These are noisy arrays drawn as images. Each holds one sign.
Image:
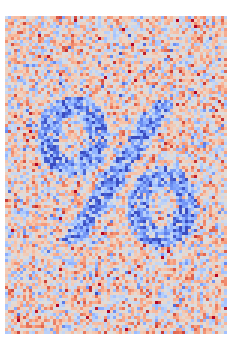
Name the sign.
percent sign
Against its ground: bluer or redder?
bluer
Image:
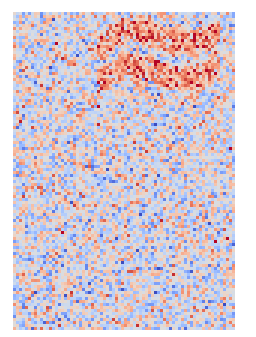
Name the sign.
approximately sign
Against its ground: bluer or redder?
redder
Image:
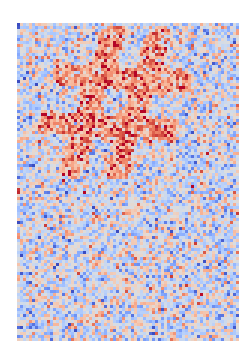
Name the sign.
hash sign
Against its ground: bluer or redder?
redder
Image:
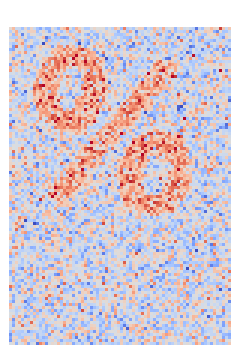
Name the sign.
percent sign
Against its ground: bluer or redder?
redder
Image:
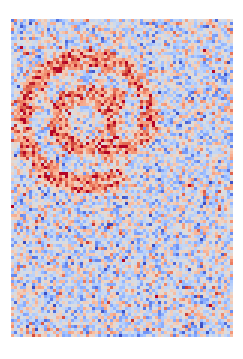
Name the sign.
at sign
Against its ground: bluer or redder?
redder
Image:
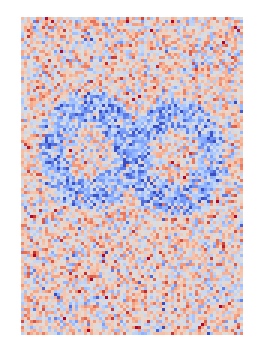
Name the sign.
infinity sign
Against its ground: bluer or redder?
bluer
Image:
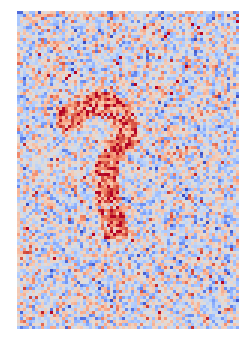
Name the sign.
question mark
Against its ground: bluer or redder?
redder
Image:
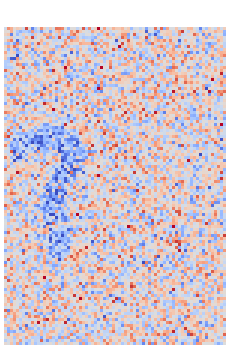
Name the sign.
question mark
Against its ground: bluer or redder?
bluer
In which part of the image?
middle left
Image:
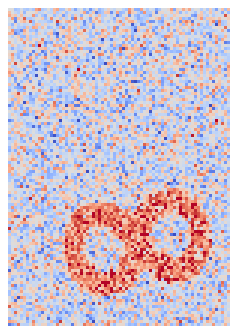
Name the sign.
infinity sign
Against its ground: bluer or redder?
redder
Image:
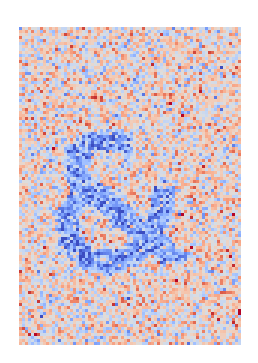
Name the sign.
ampersand
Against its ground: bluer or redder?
bluer
